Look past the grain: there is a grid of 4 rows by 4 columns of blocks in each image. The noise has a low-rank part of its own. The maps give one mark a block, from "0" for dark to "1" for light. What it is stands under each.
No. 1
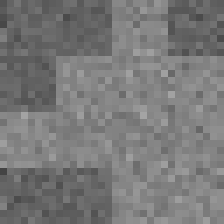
0010
0111
1111
0011
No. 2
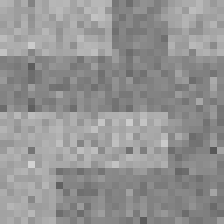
1101
0000
1110
1000
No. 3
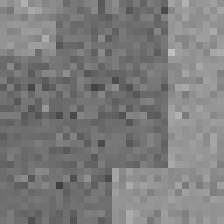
1001
0001
0001
0011
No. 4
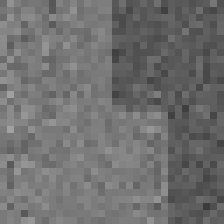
1100
1100
1110
1110
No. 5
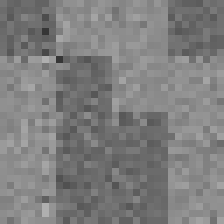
0110
1011
1001
1001
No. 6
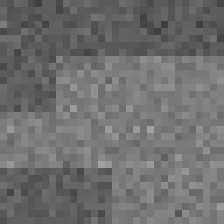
0000
0111
1111
0011
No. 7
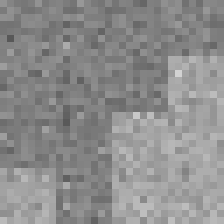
0000
0001
0011
1011
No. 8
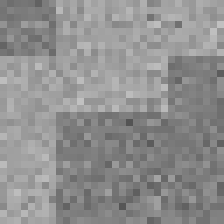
0111
1110
1000
1000
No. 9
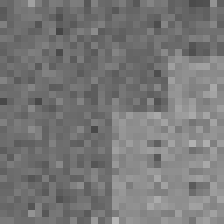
0000
0001
0011
0011
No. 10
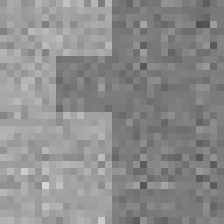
1100
1000
1100
1100
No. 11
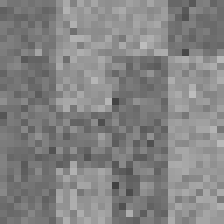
0110
0101
0001
0101
